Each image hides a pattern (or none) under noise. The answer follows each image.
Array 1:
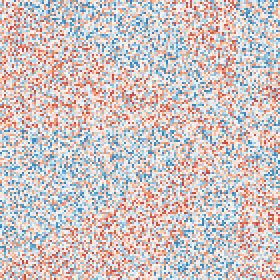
spokes from one point
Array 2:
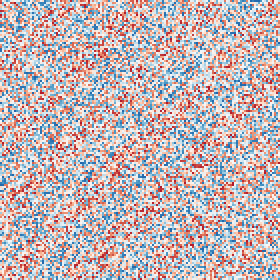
diagonal stripes
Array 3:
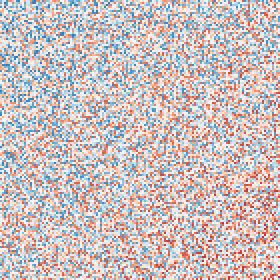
a smooth slope
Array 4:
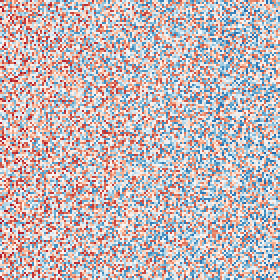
a smooth slope
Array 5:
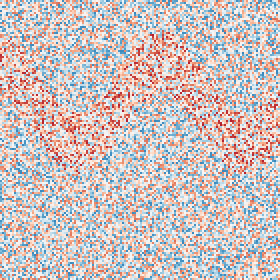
a wavy band
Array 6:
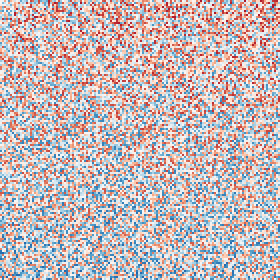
a smooth slope
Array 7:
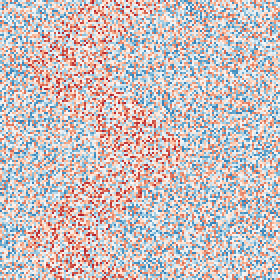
a wavy band
